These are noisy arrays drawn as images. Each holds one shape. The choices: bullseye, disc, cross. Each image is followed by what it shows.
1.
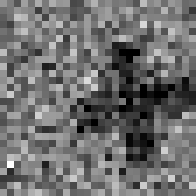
cross
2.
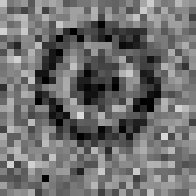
bullseye
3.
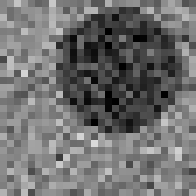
disc
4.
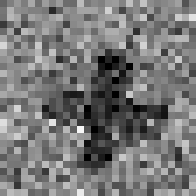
cross
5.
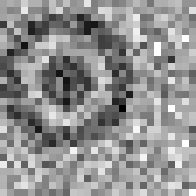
bullseye
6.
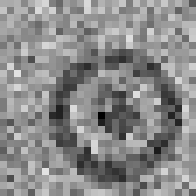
bullseye
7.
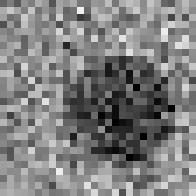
disc
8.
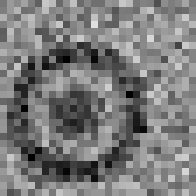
bullseye
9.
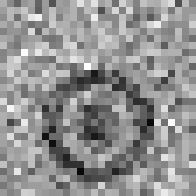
bullseye
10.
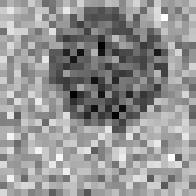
disc
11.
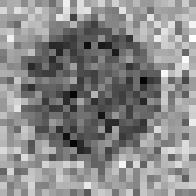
disc
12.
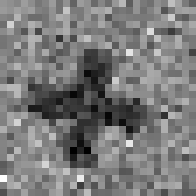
cross
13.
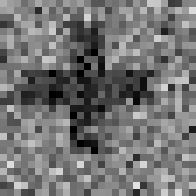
cross
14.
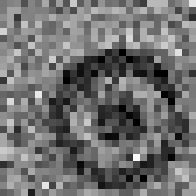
bullseye
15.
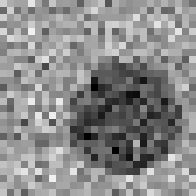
disc
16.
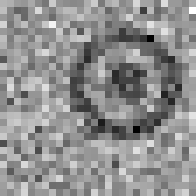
bullseye
